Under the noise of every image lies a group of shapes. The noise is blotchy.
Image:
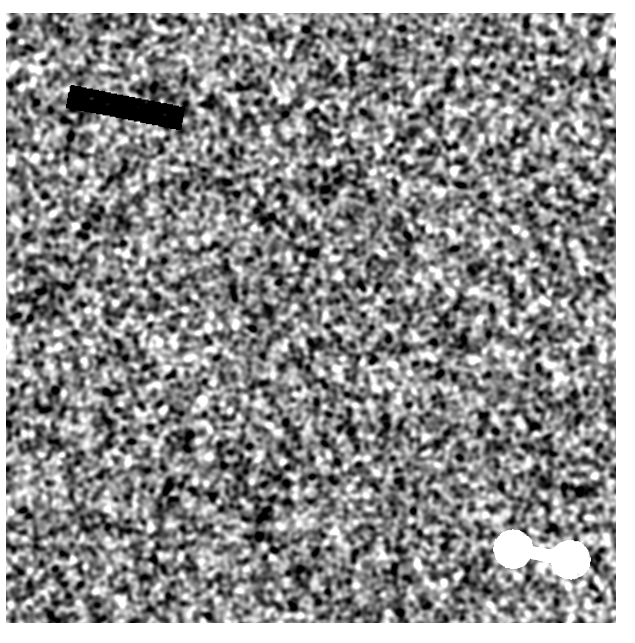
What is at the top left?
bar
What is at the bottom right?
dumbbell
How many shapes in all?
2
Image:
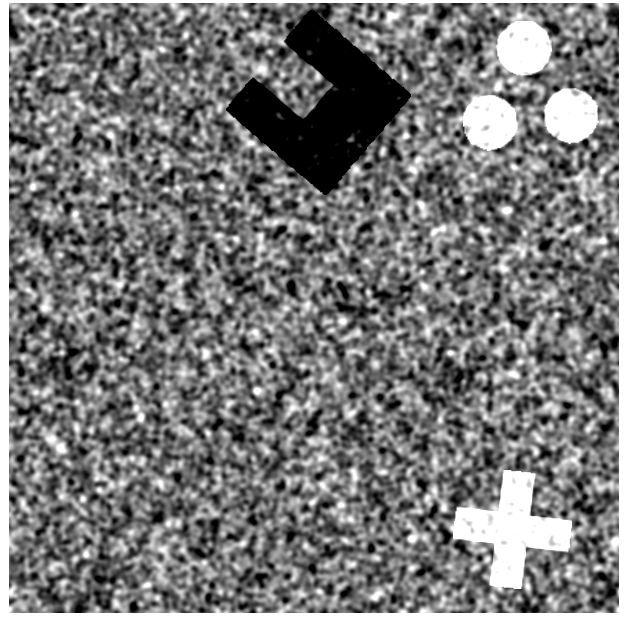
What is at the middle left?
nothing
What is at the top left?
nothing
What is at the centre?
nothing
